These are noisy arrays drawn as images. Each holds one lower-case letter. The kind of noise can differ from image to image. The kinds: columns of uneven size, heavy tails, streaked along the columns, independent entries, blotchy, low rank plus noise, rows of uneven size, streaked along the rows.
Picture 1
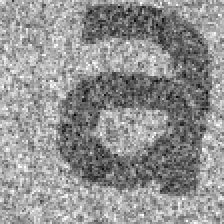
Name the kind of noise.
blotchy
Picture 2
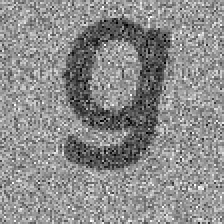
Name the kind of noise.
low rank plus noise
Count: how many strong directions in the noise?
five to eight
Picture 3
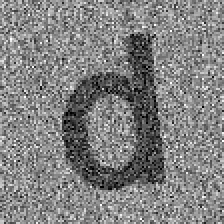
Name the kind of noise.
low rank plus noise
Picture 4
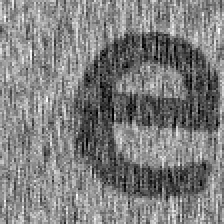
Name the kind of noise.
streaked along the columns
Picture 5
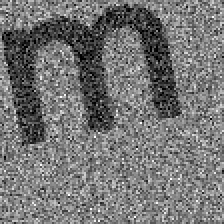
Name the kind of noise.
independent entries
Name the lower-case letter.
m
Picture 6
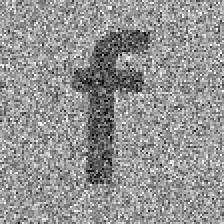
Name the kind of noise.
independent entries
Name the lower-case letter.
f
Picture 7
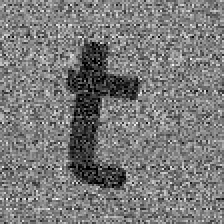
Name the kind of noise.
rows of uneven size
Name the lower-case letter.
t
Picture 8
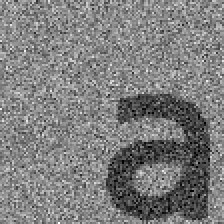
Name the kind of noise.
independent entries
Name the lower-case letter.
a
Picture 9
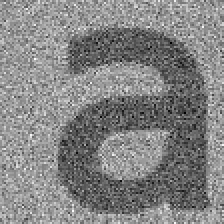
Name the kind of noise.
low rank plus noise
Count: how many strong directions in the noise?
two
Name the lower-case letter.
a
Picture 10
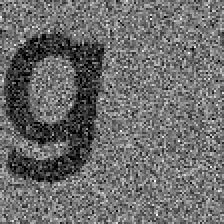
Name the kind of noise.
independent entries
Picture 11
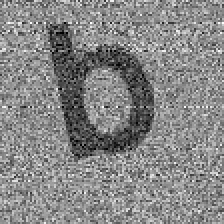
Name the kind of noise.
rows of uneven size
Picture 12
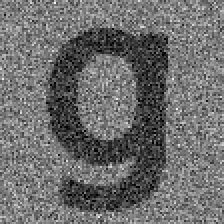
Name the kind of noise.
independent entries
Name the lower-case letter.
g
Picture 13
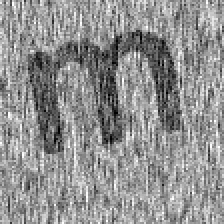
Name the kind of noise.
streaked along the columns
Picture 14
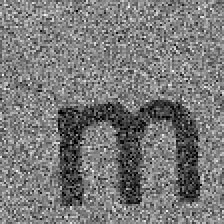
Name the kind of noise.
independent entries
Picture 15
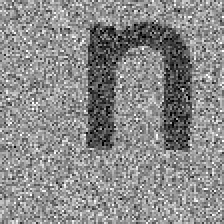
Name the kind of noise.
independent entries
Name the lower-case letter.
n
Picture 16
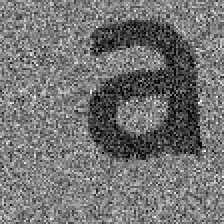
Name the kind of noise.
low rank plus noise
